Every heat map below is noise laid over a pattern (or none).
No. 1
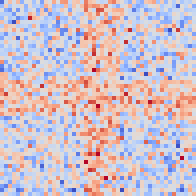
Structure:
bands of rows crossing bands of columns
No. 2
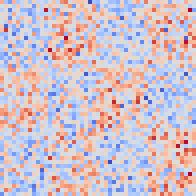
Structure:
a checkerboard
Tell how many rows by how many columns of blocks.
3 by 4
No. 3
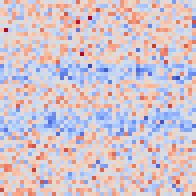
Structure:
bands of rows
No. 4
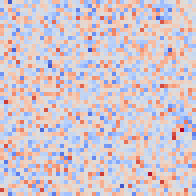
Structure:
only noise
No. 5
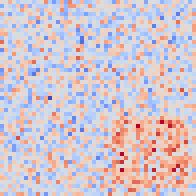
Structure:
one block
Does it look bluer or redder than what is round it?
redder
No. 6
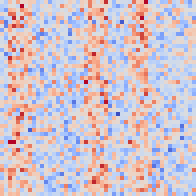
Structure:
bands of columns
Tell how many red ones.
3
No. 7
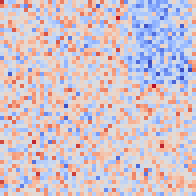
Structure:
one block
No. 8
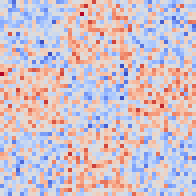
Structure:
a checkerboard
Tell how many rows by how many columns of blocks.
3 by 3
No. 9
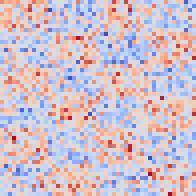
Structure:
a checkerboard
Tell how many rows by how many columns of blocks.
6 by 4
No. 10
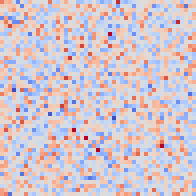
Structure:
only noise
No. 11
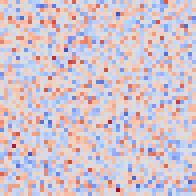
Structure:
only noise
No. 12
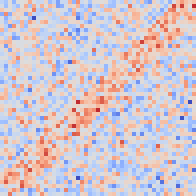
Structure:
a diagonal band
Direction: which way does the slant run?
bottom left to top right
